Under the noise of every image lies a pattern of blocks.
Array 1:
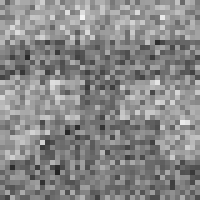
left and right mirror each other
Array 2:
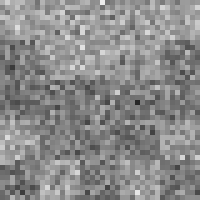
left and right mirror each other
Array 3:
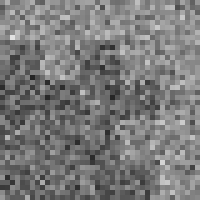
mirrored about the diagonal from the bottom left
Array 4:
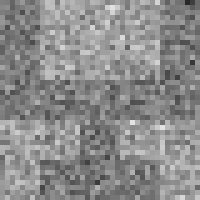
left and right mirror each other
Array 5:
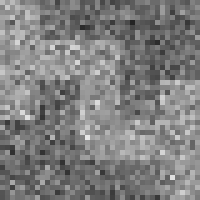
the same after a half turn
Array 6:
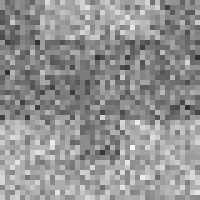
left and right mirror each other
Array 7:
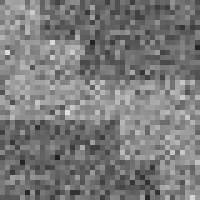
the same after a half turn
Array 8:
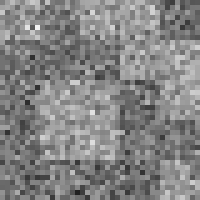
mirrored about the diagonal from the bottom left
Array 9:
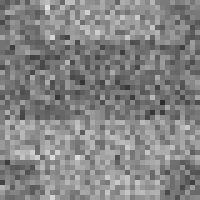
left and right mirror each other
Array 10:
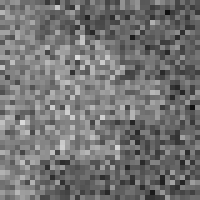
top and bottom mirror each other
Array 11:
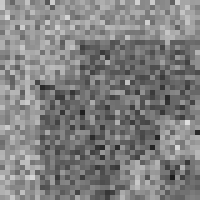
mirrored about the diagonal from the top left
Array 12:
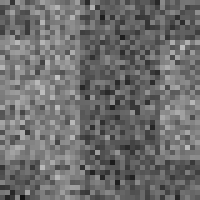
top and bottom mirror each other
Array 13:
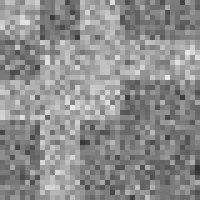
mirrored about the diagonal from the top left
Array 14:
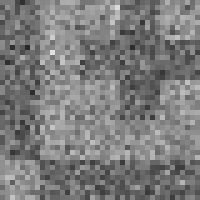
mirrored about the diagonal from the bottom left
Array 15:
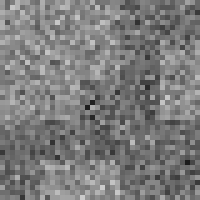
mirrored about the diagonal from the top left
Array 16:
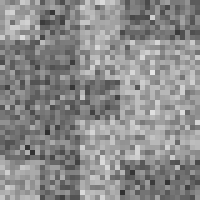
top and bottom mirror each other
